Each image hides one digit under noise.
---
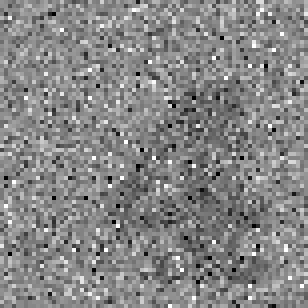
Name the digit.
4
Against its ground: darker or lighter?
darker
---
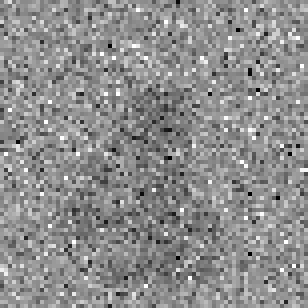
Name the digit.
4
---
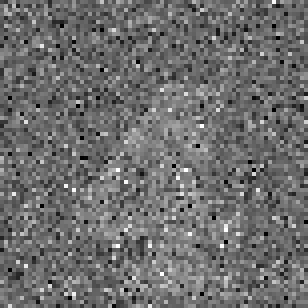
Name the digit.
4
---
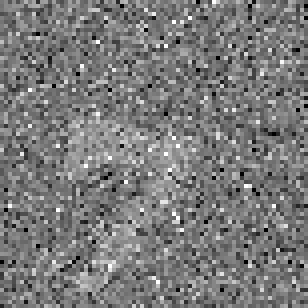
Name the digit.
7
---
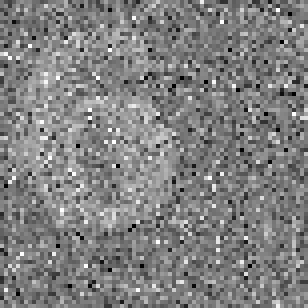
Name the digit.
6
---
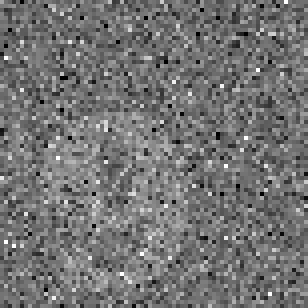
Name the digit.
9
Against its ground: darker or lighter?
lighter
